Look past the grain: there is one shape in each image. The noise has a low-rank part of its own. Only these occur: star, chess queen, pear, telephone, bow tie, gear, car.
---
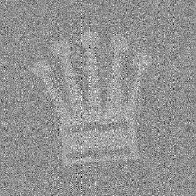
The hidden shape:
chess queen
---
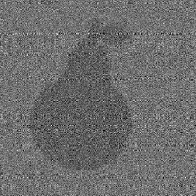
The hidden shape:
pear
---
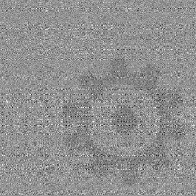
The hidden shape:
gear
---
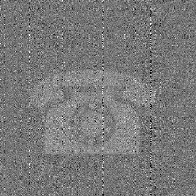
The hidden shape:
telephone
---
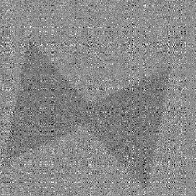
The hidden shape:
bow tie
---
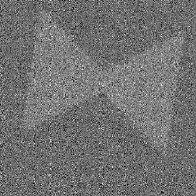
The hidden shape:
bow tie
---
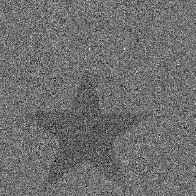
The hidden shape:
star
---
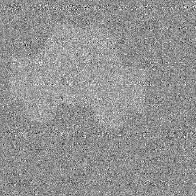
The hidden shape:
car
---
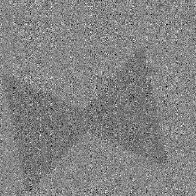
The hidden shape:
bow tie
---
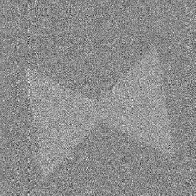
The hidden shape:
bow tie
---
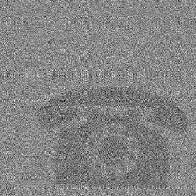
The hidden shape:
telephone
